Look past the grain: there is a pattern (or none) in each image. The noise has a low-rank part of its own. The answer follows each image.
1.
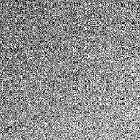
a smooth slope
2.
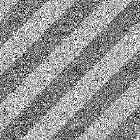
diagonal stripes
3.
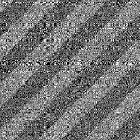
diagonal stripes
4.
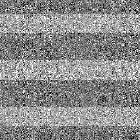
horizontal stripes
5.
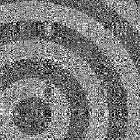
rings round one point
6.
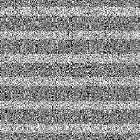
horizontal stripes
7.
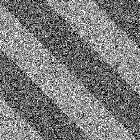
diagonal stripes
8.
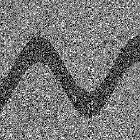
a wavy band
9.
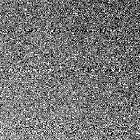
a smooth slope
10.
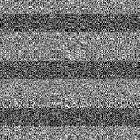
horizontal stripes
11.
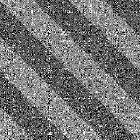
diagonal stripes
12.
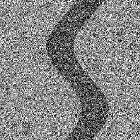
a wavy band
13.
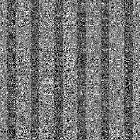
vertical stripes
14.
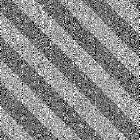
diagonal stripes
